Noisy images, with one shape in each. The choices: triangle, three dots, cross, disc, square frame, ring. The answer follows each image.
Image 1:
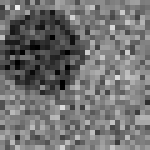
disc
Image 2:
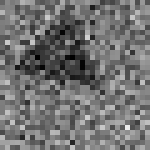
triangle
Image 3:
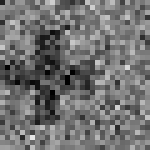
cross
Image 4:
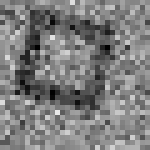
square frame
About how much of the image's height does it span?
two thirds
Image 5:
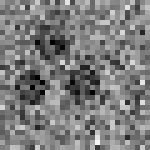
three dots
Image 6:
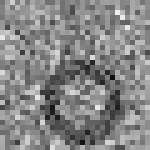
ring
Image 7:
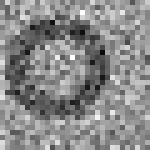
ring
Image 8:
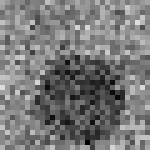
disc
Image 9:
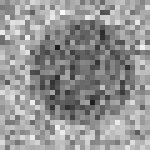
disc
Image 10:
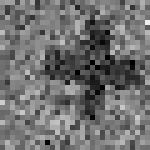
cross
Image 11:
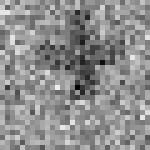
cross
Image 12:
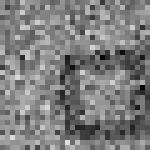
square frame
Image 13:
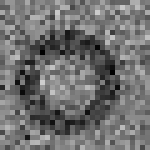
ring
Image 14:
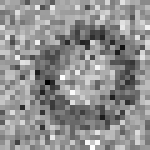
ring
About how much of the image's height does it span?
two thirds
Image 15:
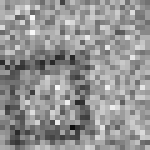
square frame
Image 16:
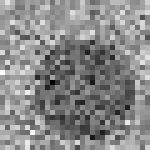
disc
